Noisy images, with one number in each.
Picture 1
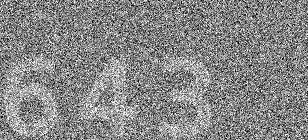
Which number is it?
643
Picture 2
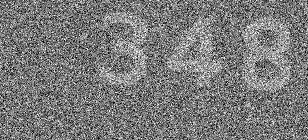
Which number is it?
348
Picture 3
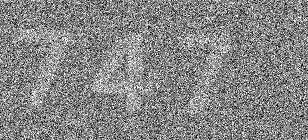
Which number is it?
747
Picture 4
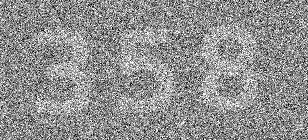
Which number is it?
358
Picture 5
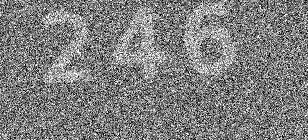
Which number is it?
246
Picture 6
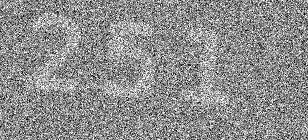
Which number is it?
251
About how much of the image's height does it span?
two thirds
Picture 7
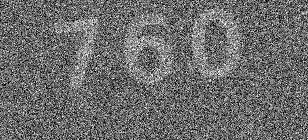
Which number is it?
760
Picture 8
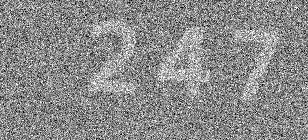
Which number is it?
247
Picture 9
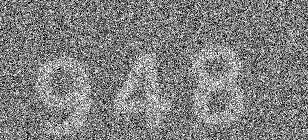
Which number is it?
948
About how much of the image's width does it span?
two thirds
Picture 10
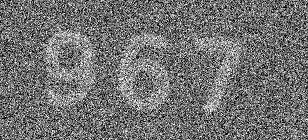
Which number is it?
967
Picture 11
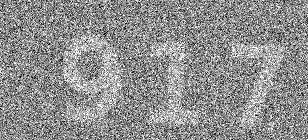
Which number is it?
917
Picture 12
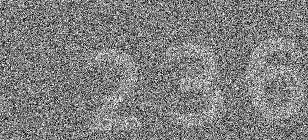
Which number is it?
236
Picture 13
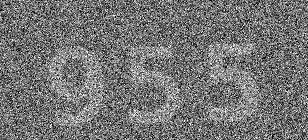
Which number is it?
955
